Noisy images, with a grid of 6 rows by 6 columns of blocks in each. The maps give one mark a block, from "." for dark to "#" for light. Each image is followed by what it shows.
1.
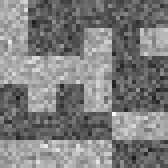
# . . . . .
# . . # . #
# # # # . .
. # . # . .
. . . . # #
# # # # . .
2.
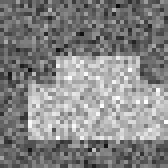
. . . . . .
. . . . . .
. . # # # .
. # # # # #
. # # # # #
. . . . . .
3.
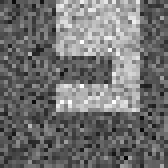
. . # # # .
. . # # # .
. . . . # .
. . # # # .
. . . . . .
. . . . . .
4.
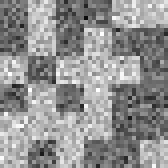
. # . . # #
. # . # . .
# . # # # .
. # . # . .
# # # # . .
# . # . . #
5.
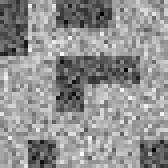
. # . . # #
. # # # # #
# # . . . #
# # . # # #
# # # # # #
# . # # # .
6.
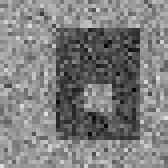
# # # # # #
# # . . . #
# # . . . #
# # . # . #
# # . . . #
# # # # # #
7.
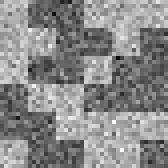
# . . # # #
# # . . # .
# . . # . .
. # # . . .
. . # # # #
# . . # # .
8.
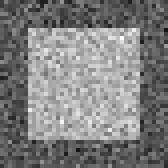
. . . . . .
. # # # # .
. # # # # .
. # # # # .
. # # # # .
. . . . . .
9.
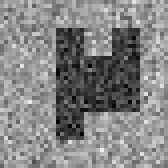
# # # # # #
# # . # . #
# # . . . #
# # . . . #
# # . # # #
# # # # # #
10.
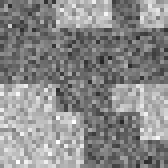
. . # # . #
. . . . . .
. . . . . .
# # . . # #
# # # . . #
# # # . . .
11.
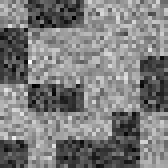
# . . # # #
. # # # # #
. # # # # .
# . . # # .
# # # # . #
. # . . . #
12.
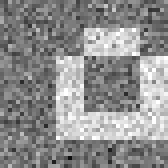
. . . . . .
. . . # # .
. . # . . #
. . # . . #
. . # # # #
. . . . . .
